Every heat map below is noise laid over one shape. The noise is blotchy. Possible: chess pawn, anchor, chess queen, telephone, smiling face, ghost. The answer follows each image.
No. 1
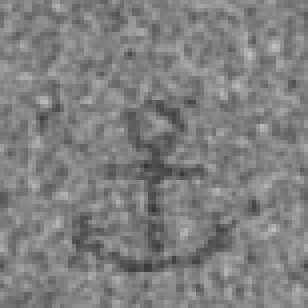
anchor
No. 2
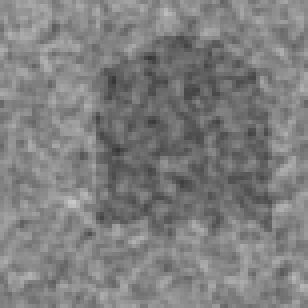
ghost
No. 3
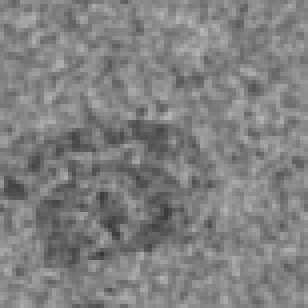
telephone
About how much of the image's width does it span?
two thirds
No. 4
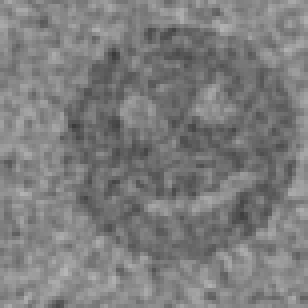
smiling face
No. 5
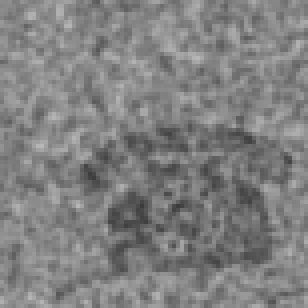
telephone
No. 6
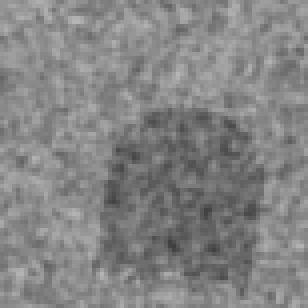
ghost
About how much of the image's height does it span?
two thirds
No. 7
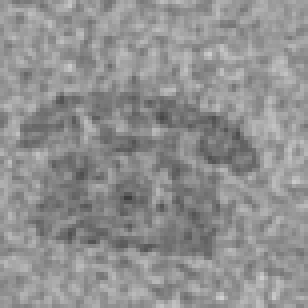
telephone
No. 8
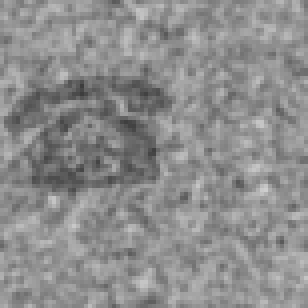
telephone
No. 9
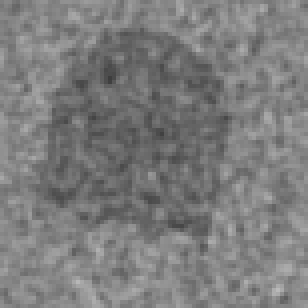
ghost
